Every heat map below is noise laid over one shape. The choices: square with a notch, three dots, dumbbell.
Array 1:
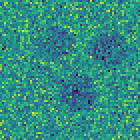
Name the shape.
three dots
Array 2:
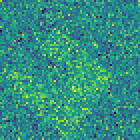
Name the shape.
square with a notch
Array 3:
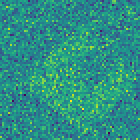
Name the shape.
square with a notch
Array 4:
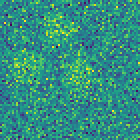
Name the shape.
three dots
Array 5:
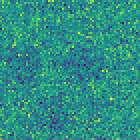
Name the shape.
three dots
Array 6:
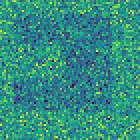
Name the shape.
square with a notch
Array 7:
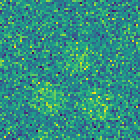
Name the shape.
three dots
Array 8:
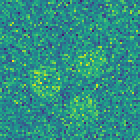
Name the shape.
three dots
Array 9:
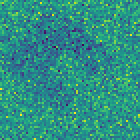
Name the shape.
square with a notch
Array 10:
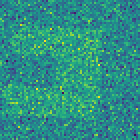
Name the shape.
square with a notch
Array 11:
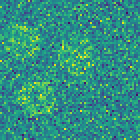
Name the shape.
three dots
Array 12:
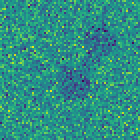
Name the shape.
dumbbell
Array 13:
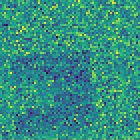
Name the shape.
square with a notch
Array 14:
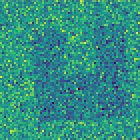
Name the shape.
square with a notch
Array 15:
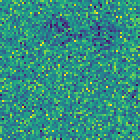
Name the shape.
dumbbell
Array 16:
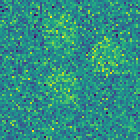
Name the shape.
three dots
